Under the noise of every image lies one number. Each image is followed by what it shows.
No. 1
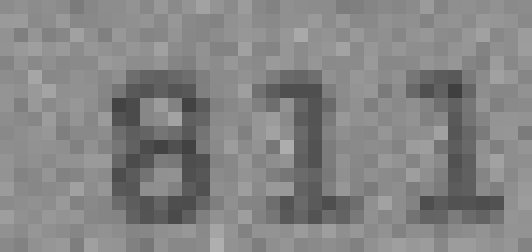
811
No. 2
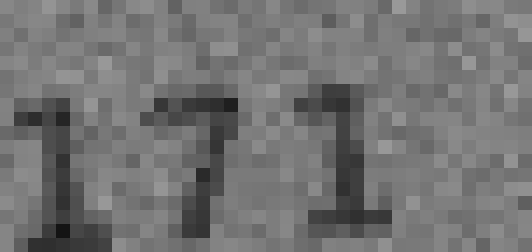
171
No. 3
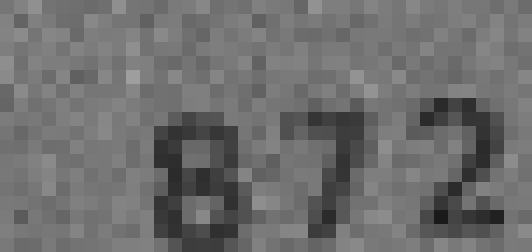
872
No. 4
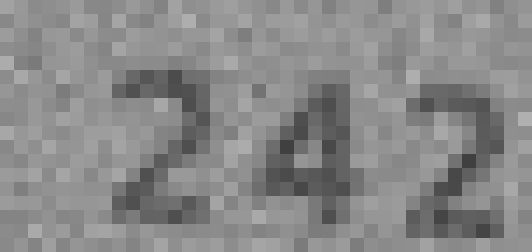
242
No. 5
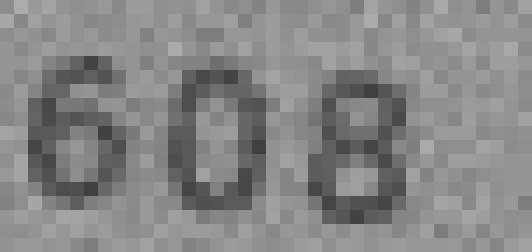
608
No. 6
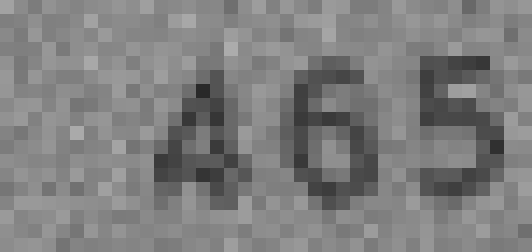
465
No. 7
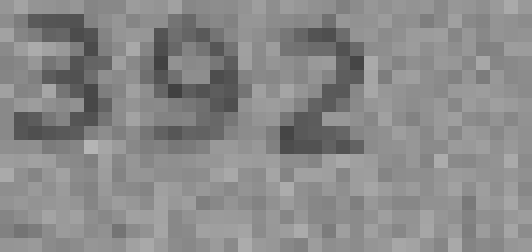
392
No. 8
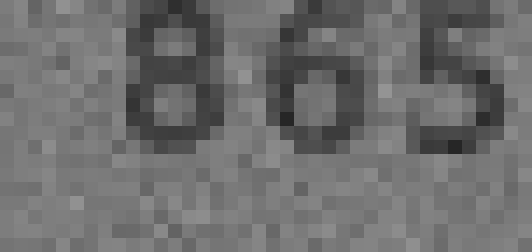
865
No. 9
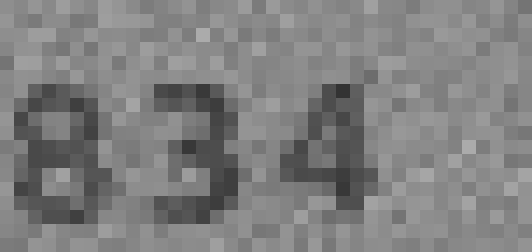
834
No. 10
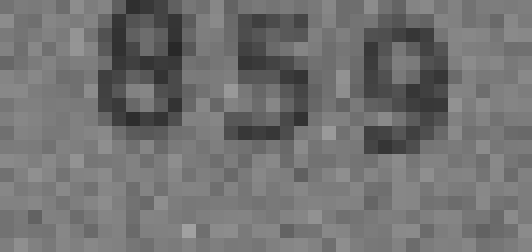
859
